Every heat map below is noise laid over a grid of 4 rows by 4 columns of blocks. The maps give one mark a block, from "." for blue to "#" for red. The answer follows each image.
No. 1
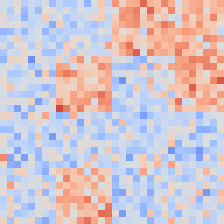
..##
.#.#
....
.#..
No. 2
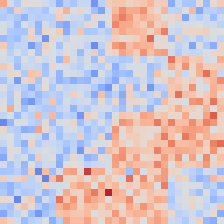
..#.
...#
..##
.##.
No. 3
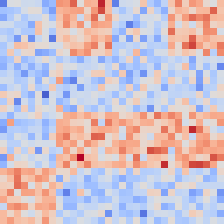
.#.#
....
.###
#...
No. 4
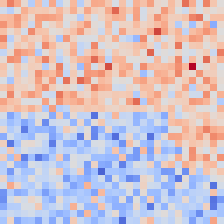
####
####
...#
....
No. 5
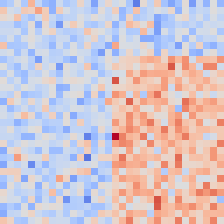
....
..##
..##
..##
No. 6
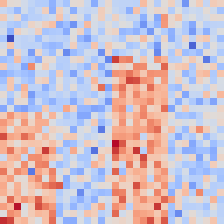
....
..#.
#.#.
#.#.
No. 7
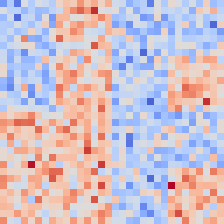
.#..
.#.#
##..
##.#
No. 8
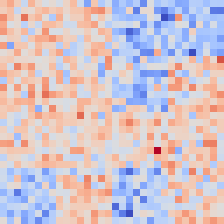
##..
##.#
####
.#.#
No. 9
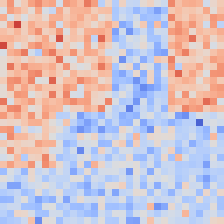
##.#
##.#
#...
....
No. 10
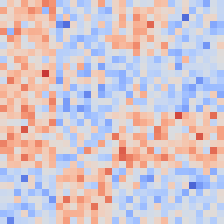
#.#.
#...
#.##
.#..
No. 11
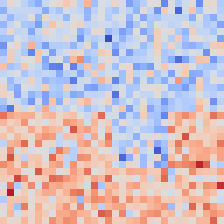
....
....
##.#
####
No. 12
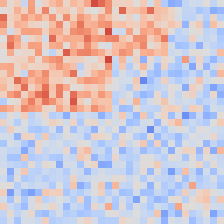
###.
##..
....
....
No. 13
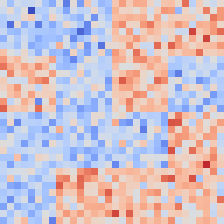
..##
#.#.
...#
.###
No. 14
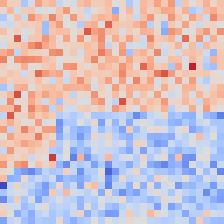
####
####
#...
....
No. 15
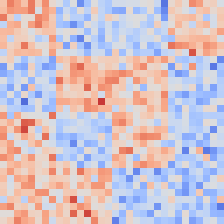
#..#
.##.
#.#.
##..
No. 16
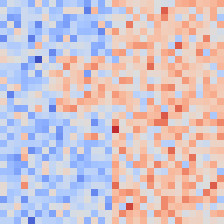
..##
.###
..##
..##
